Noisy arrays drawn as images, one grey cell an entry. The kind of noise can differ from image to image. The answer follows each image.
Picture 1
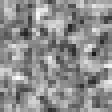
blotchy
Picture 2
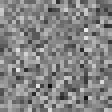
independent entries
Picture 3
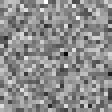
independent entries
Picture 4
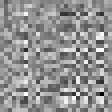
low rank plus noise
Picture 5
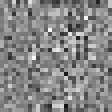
low rank plus noise
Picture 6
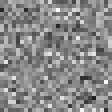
low rank plus noise
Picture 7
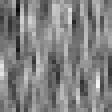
streaked along the columns
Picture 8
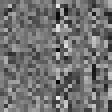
columns of uneven size
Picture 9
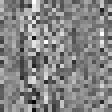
columns of uneven size
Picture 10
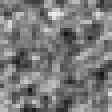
blotchy
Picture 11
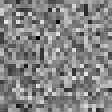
low rank plus noise
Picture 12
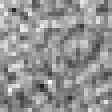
blotchy
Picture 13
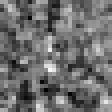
blotchy
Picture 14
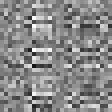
low rank plus noise
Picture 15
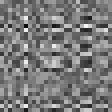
low rank plus noise
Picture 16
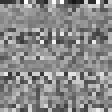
rows of uneven size
